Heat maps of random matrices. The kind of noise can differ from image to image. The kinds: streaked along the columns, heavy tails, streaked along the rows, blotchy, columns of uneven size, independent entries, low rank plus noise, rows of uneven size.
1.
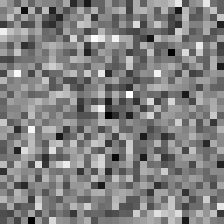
low rank plus noise
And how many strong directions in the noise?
five to eight
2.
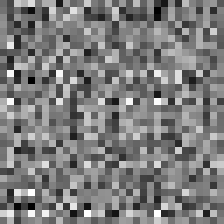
low rank plus noise
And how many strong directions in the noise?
two
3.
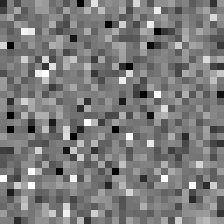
heavy tails
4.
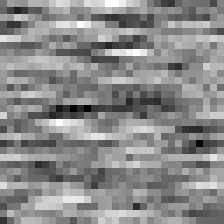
streaked along the rows
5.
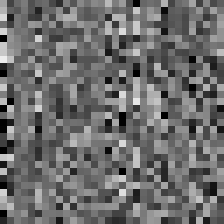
columns of uneven size
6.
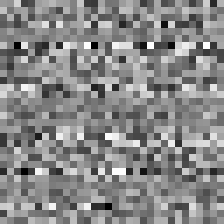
rows of uneven size
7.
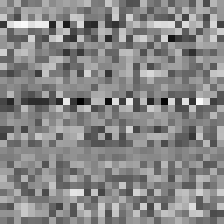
rows of uneven size
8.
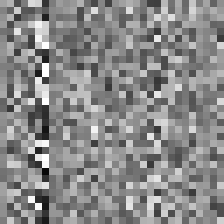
columns of uneven size
